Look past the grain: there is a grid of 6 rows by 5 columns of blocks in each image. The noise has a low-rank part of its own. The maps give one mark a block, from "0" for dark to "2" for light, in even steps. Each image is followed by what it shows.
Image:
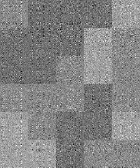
1 0 0 0 2
0 0 0 2 1
0 0 1 2 1
1 1 1 0 1
2 1 0 0 2
2 2 0 1 1
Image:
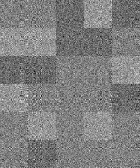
1 1 0 2 0
2 2 0 0 1
0 0 1 1 2
2 1 1 1 0
1 2 1 2 1
1 0 1 1 1
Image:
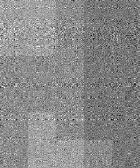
2 2 1 0 0
2 2 1 0 0
1 1 1 0 0
1 1 1 0 0
1 2 1 0 0
1 2 2 1 0
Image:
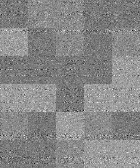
0 1 1 0 0
2 0 1 0 1
0 0 0 0 2
2 2 0 2 2
1 0 2 1 0
0 0 1 2 2
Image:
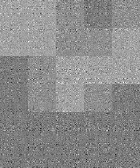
2 2 1 0 1
2 2 1 1 2
0 1 2 2 2
0 1 2 1 0
0 0 0 0 0
0 0 0 0 0
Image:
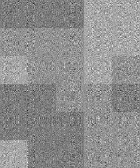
0 0 0 2 2
1 1 1 2 2
2 1 1 2 1
0 0 1 1 0
0 0 0 1 1
2 0 0 1 1
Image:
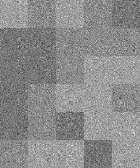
2 1 2 1 0
0 0 1 1 1
0 0 1 2 2
0 1 2 2 1
0 1 0 2 2
1 2 2 0 2
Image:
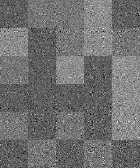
0 1 1 2 0
2 0 1 2 1
1 0 2 0 2
0 0 0 0 2
1 0 1 0 2
0 1 0 1 0
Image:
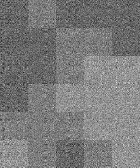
0 1 0 0 0
0 0 1 1 0
0 0 1 2 2
0 1 2 2 2
1 1 1 2 2
2 1 0 1 2
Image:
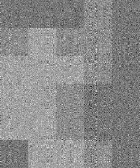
0 0 0 1 0
1 2 1 1 0
2 2 2 1 0
2 2 1 0 0
2 2 1 0 0
0 2 2 1 0
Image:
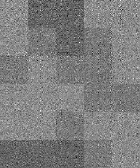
2 0 0 2 2
2 1 0 1 2
1 2 1 1 2
2 2 2 1 1
2 2 1 2 2
0 0 0 1 2
